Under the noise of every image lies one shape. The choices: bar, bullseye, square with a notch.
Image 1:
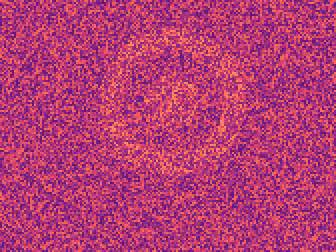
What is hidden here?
light bullseye
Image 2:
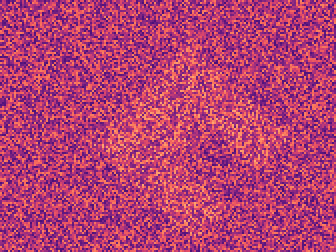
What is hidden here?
light square with a notch
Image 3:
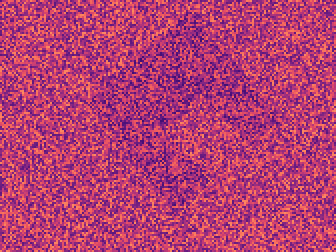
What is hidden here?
dark square with a notch
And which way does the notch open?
down and right
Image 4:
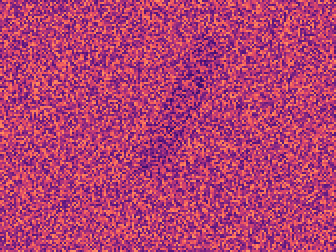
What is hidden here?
dark bar
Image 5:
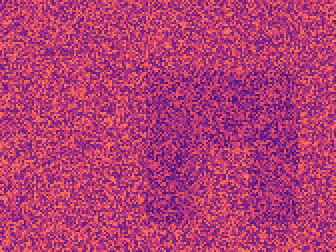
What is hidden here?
dark square with a notch
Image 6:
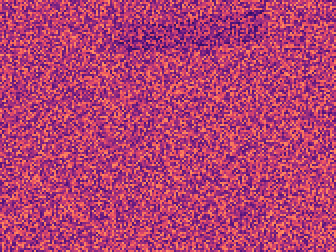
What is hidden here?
dark bar
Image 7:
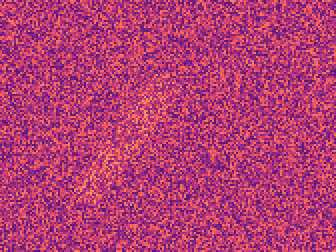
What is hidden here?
light bar
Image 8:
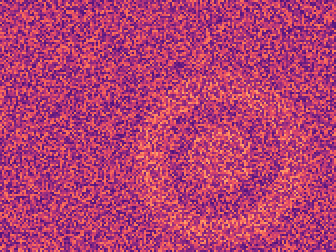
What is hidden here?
light bullseye
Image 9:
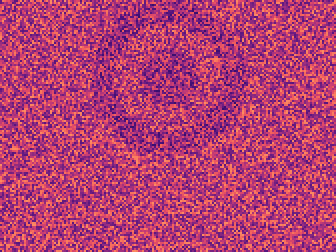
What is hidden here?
dark bullseye
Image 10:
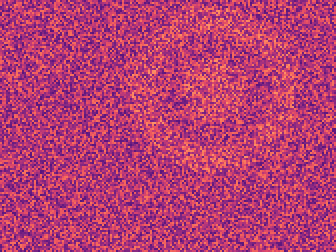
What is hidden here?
light bullseye
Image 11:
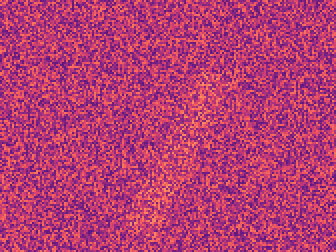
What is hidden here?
light bar
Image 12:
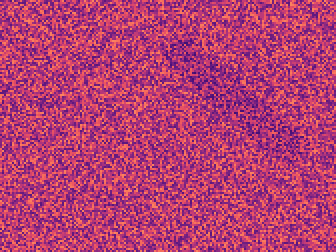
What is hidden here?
dark bar
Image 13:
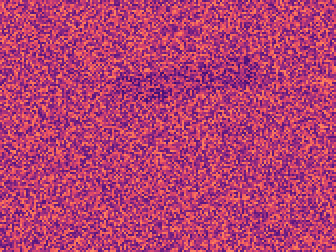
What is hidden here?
dark bar
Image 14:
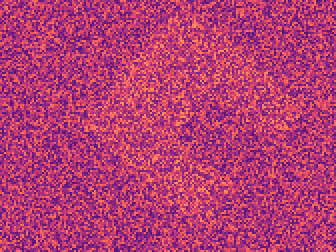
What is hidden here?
light square with a notch
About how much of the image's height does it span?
nearly all
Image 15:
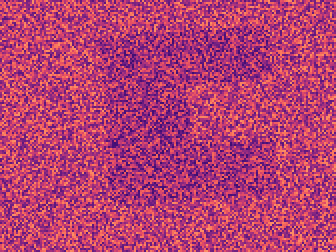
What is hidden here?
dark square with a notch
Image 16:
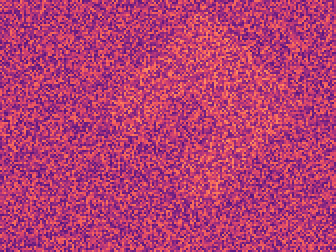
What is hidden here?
light square with a notch
